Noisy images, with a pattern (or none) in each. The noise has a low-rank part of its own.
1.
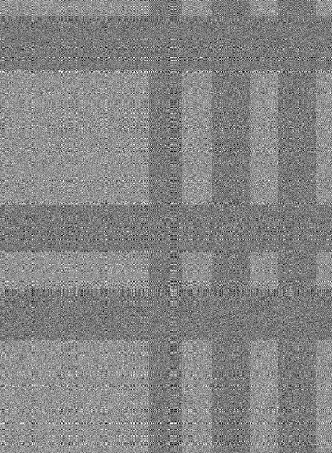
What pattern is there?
bands of rows crossing bands of columns
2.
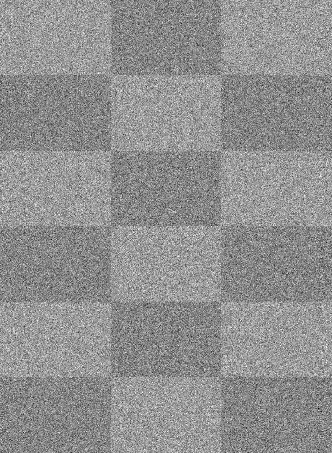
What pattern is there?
a checkerboard
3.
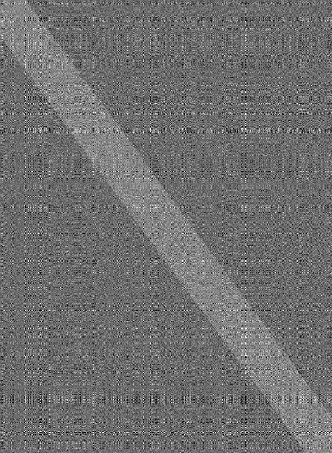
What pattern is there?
a diagonal band
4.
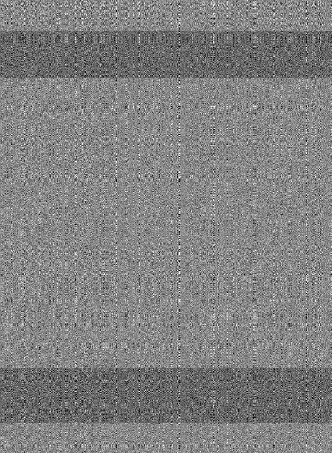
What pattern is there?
bands of rows
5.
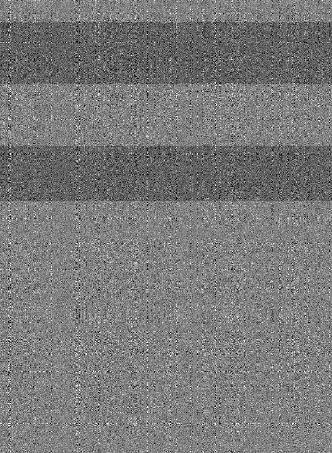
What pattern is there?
bands of rows
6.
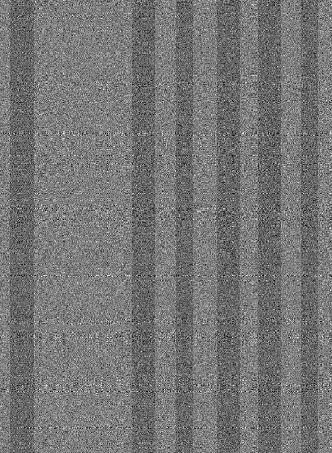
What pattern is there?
bands of columns
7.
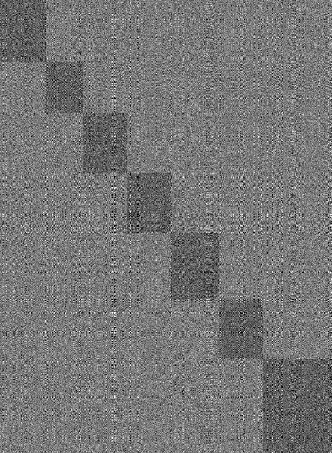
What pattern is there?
blocks along the diagonal
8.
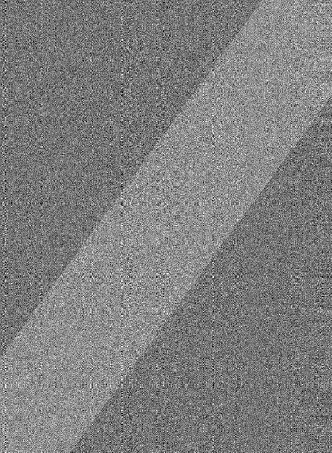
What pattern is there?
a diagonal band
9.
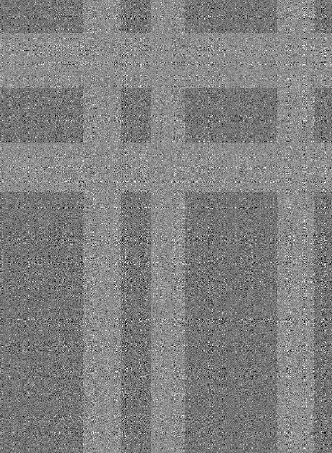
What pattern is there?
bands of rows crossing bands of columns
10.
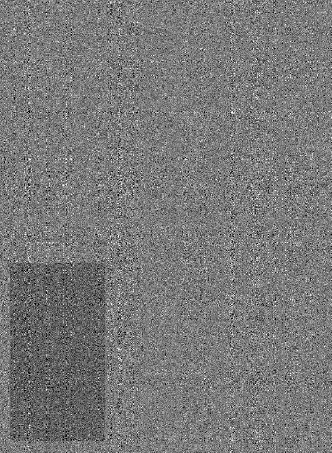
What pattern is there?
one block
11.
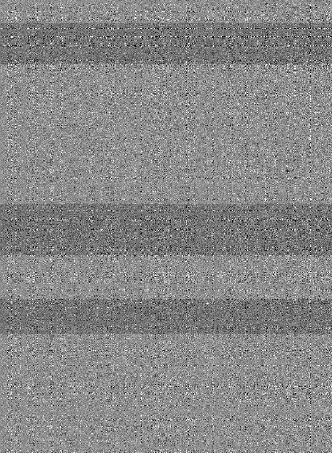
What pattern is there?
bands of rows
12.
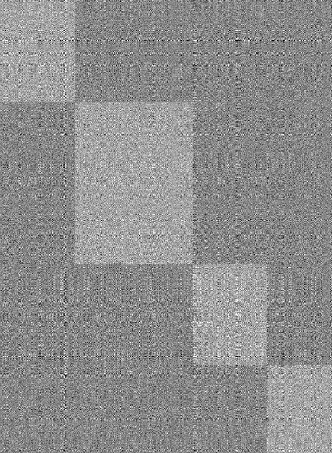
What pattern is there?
blocks along the diagonal
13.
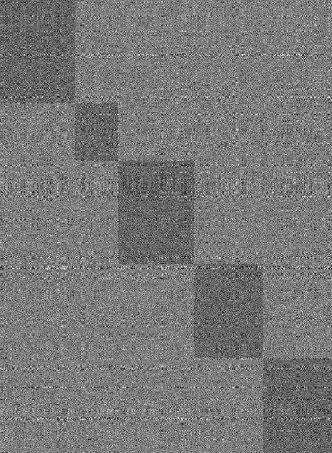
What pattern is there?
blocks along the diagonal
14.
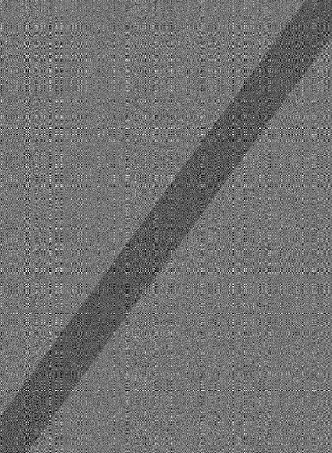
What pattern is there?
a diagonal band
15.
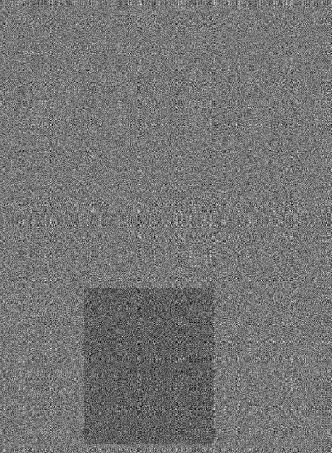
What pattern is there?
one block
